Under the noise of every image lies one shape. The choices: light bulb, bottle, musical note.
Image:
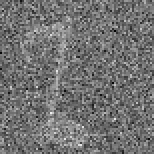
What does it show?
light musical note
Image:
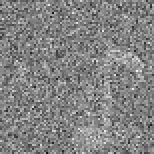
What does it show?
light musical note
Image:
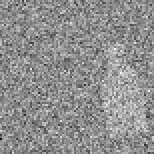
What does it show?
light bottle
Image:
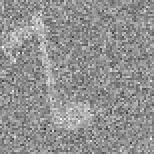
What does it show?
light musical note
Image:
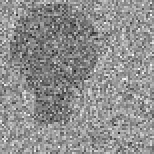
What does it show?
dark light bulb
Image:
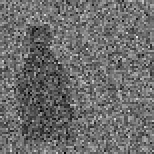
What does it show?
dark bottle
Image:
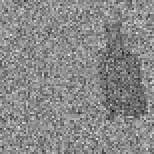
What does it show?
dark bottle
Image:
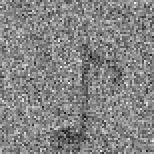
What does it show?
dark musical note
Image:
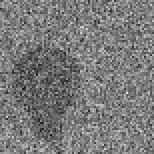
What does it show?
dark light bulb
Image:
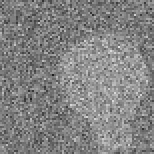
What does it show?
light light bulb
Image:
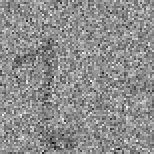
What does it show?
dark musical note
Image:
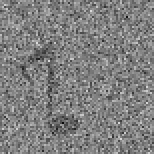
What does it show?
dark musical note
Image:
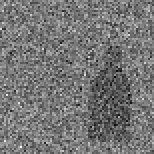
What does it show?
dark bottle
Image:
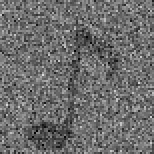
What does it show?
dark musical note
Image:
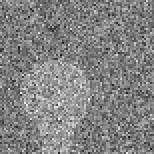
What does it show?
light light bulb
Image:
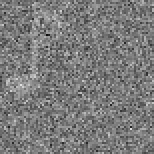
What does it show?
light musical note
